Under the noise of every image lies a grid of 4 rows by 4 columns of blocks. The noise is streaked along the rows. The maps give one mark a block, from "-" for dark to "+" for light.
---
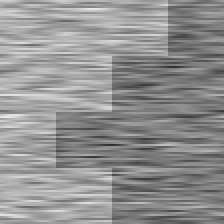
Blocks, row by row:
+++-
++--
+---
++--
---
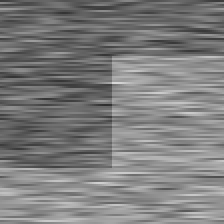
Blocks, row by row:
----
--++
--++
++++
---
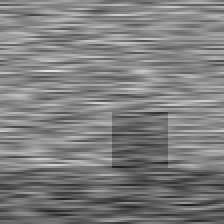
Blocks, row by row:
++++
++++
++-+
----
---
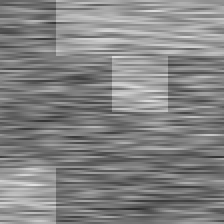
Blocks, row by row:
-+++
--+-
----
+---
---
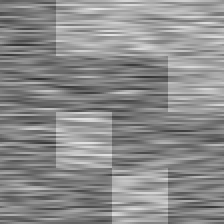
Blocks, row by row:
-+++
---+
-+--
--+-
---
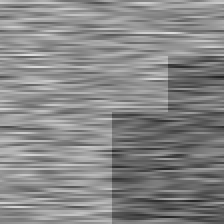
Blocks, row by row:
++++
+++-
++--
++--
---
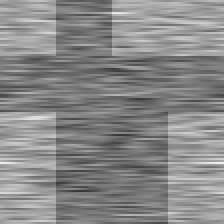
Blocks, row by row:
+-++
----
+--+
+--+
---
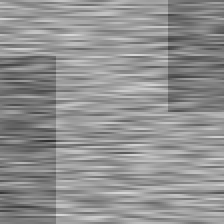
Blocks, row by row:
+++-
-++-
-+++
-+++
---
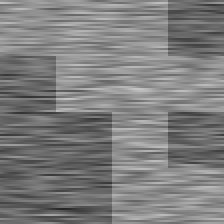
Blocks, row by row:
+++-
-+++
--+-
--++
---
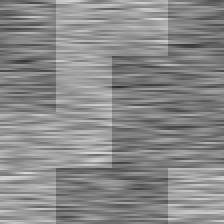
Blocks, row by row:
-++-
-+--
++--
+--+
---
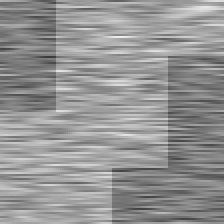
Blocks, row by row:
-+++
-++-
+++-
++--
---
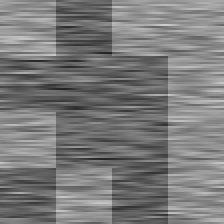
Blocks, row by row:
+-++
---+
+--+
-+-+
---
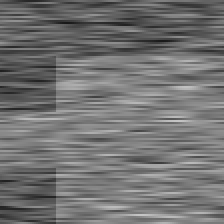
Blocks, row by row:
----
-+++
++++
-+++
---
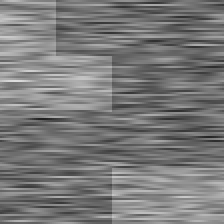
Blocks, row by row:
+---
++--
----
--++
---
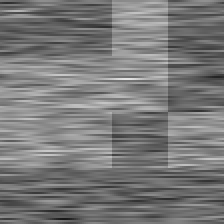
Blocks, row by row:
--+-
+++-
++-+
----
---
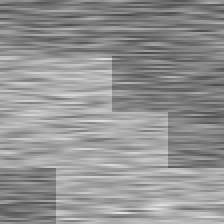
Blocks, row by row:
----
++--
+++-
-+++
